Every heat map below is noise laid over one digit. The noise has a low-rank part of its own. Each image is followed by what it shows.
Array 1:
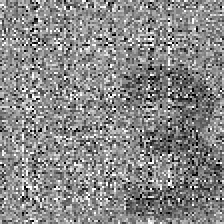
3
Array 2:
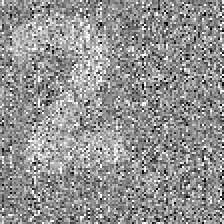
2
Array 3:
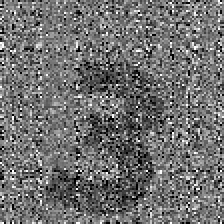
3
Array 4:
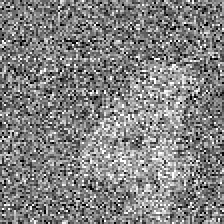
4
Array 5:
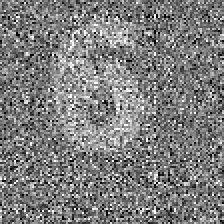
6
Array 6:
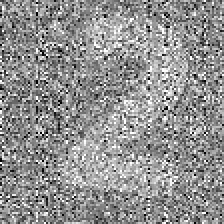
2
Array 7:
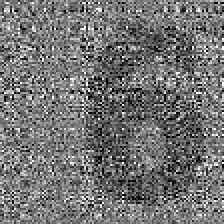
6
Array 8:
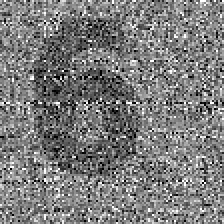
6
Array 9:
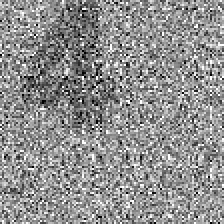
4
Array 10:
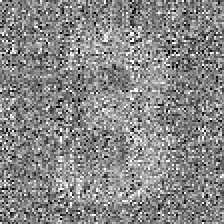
3
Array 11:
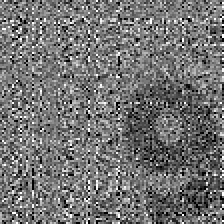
9
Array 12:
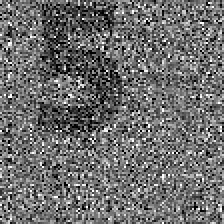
5
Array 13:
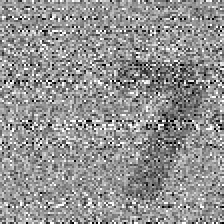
7
